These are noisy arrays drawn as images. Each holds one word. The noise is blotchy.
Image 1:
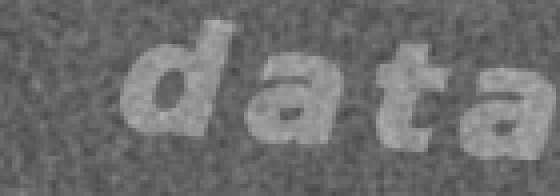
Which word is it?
data
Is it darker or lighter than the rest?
lighter
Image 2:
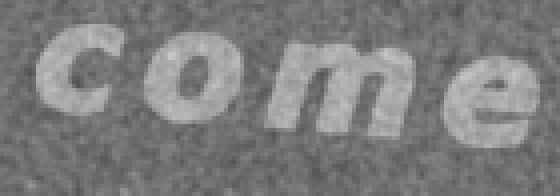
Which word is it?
come
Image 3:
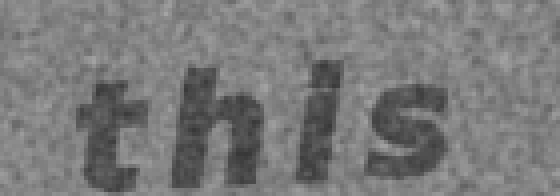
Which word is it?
this
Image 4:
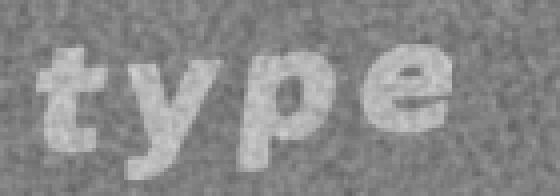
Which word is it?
type
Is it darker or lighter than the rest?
lighter
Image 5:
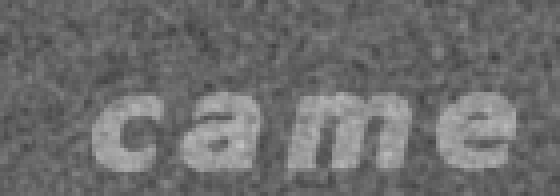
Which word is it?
came
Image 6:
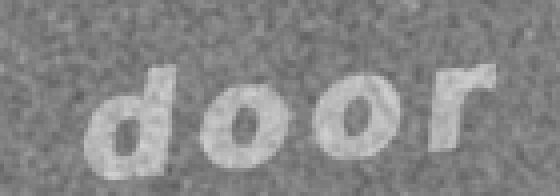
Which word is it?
door
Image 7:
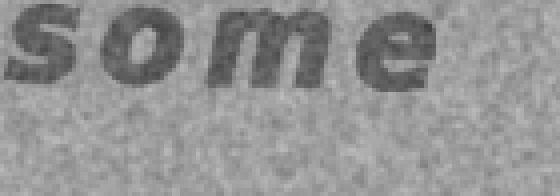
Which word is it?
some
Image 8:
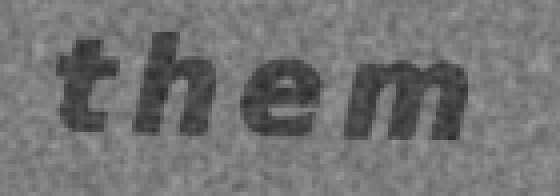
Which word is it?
them
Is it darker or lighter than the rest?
darker
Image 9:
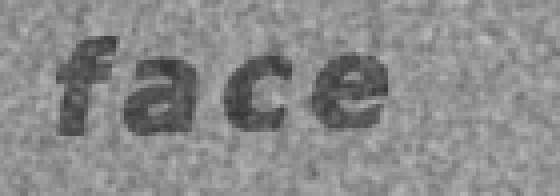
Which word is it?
face
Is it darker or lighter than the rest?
darker
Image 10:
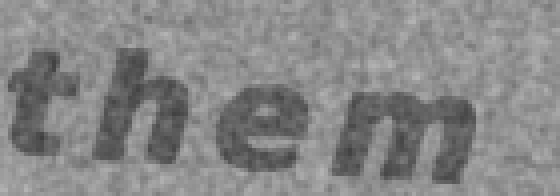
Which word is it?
them
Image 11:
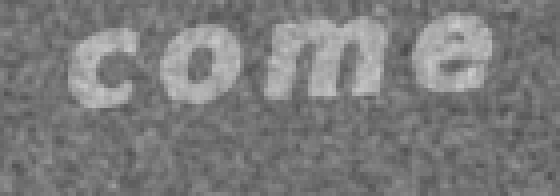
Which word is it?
come
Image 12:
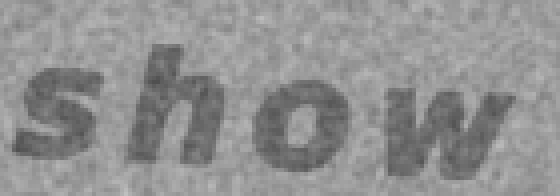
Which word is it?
show
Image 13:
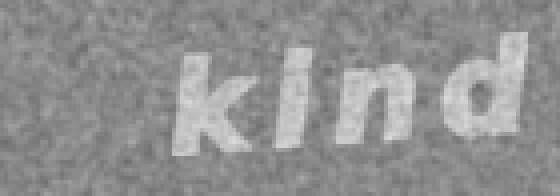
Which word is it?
kind
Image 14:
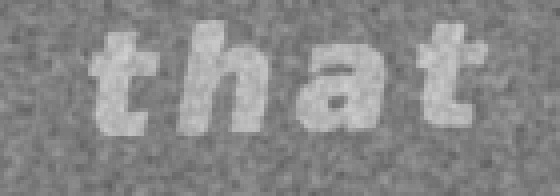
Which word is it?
that
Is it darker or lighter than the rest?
lighter
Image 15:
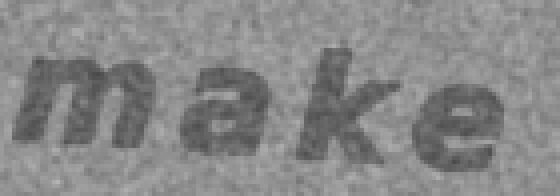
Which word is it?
make
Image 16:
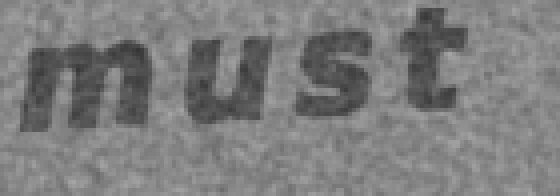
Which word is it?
must
